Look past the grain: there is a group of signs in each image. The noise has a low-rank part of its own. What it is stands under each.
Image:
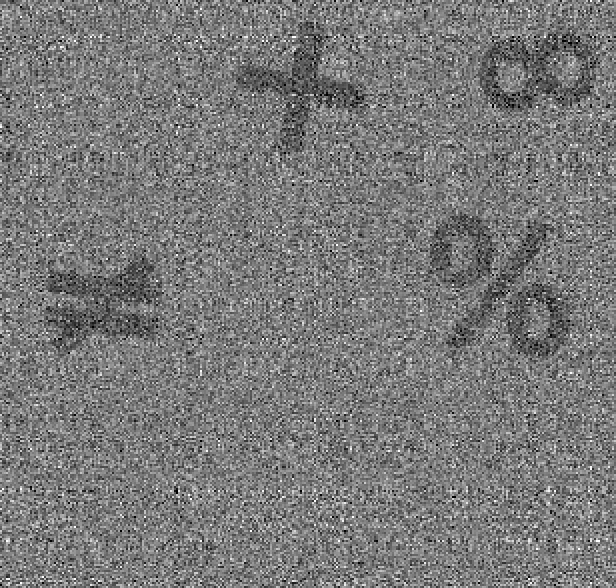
top middle: dark plus sign; top right: dark infinity sign; middle left: dark not-equal sign; middle right: dark percent sign
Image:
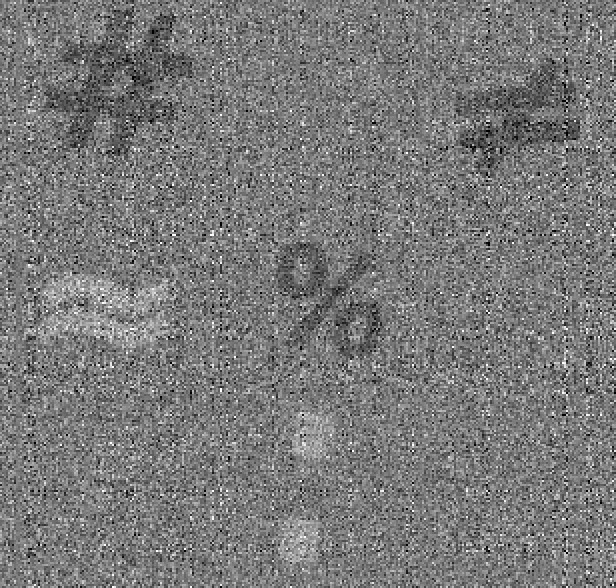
top left: dark hash sign; top right: dark not-equal sign; middle left: light approximately sign; centre: dark percent sign; bottom middle: light colon
